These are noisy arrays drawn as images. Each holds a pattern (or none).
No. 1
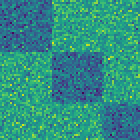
blocks along the diagonal
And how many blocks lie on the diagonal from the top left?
3
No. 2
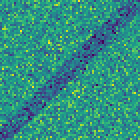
a diagonal band
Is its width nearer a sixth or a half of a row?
a sixth
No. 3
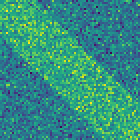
a diagonal band
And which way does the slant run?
top left to bottom right
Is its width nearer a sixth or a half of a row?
a half
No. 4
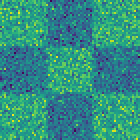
a checkerboard
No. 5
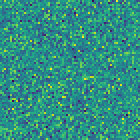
only noise
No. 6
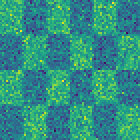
a checkerboard
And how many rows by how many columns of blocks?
4 by 6
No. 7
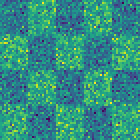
a checkerboard
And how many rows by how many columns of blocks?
4 by 5
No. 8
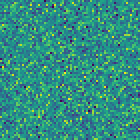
only noise
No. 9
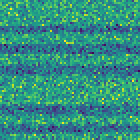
bands of rows
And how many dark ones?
5
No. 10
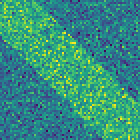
a diagonal band
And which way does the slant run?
top left to bottom right
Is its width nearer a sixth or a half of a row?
a half
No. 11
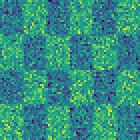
a checkerboard
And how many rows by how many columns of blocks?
4 by 6
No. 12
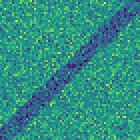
a diagonal band
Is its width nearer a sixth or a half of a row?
a sixth
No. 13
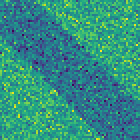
a diagonal band
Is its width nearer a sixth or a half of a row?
a half
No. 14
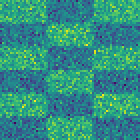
a checkerboard
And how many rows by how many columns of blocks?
6 by 3
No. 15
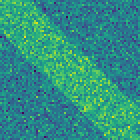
a diagonal band
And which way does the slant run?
top left to bottom right
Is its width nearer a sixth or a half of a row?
a half
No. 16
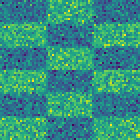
a checkerboard
